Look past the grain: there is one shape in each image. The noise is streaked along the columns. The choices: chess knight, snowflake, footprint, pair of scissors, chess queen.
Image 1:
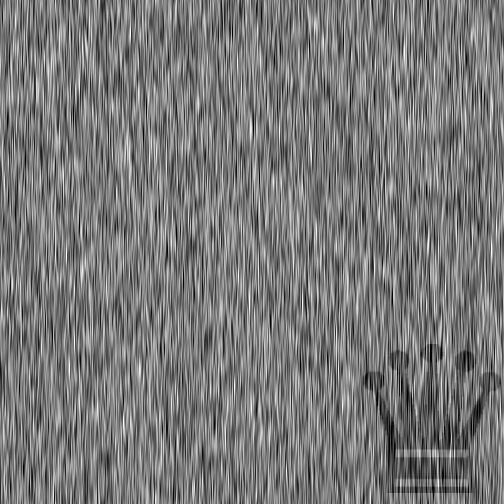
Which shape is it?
chess queen
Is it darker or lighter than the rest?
darker
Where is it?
bottom right
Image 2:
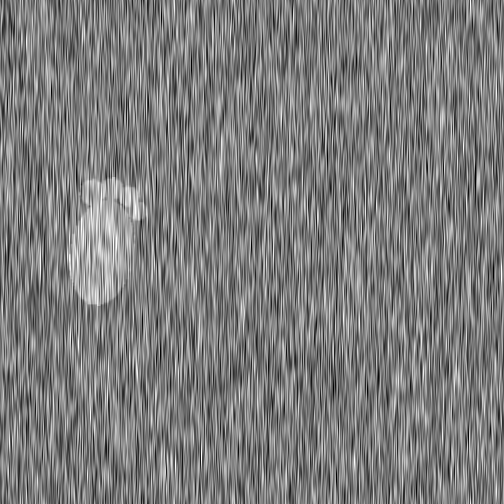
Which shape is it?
footprint
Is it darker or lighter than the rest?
lighter
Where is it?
middle left
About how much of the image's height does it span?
a quarter
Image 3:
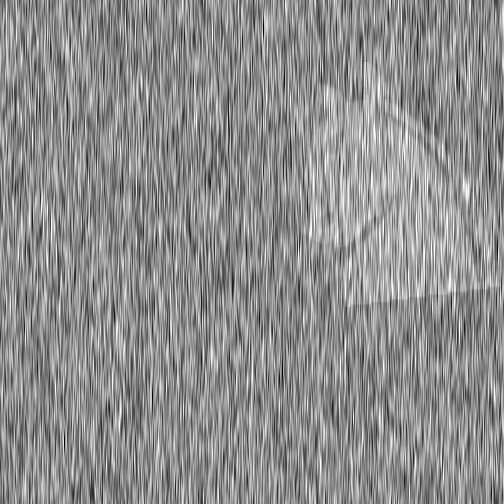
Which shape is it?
chess knight
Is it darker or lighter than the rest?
lighter
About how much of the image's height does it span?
half
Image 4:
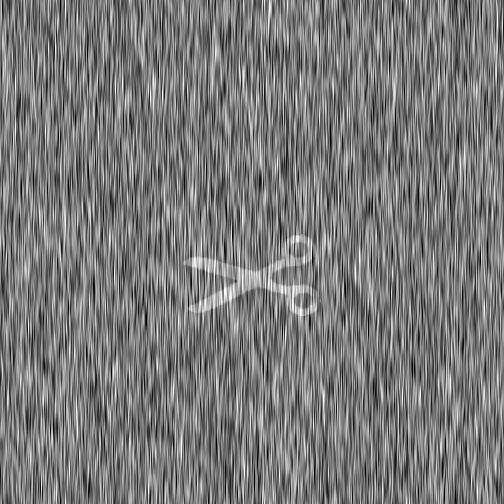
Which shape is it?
pair of scissors
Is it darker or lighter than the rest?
lighter
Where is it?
centre
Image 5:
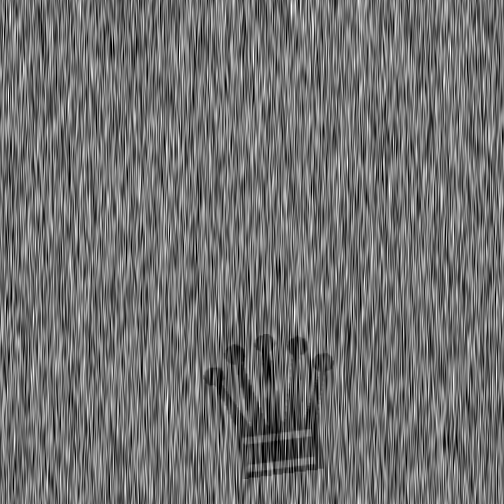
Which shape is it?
chess queen
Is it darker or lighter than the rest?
darker
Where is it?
bottom middle
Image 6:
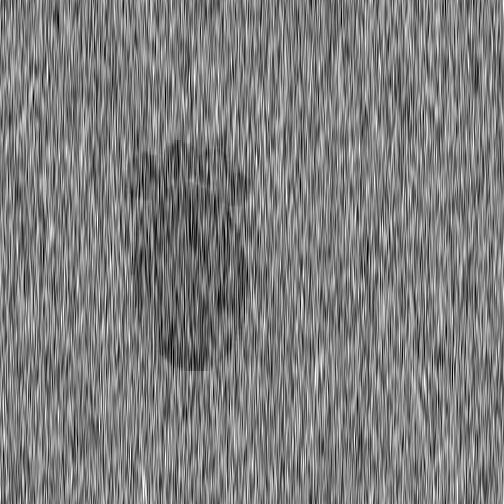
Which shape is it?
footprint
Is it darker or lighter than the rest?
darker
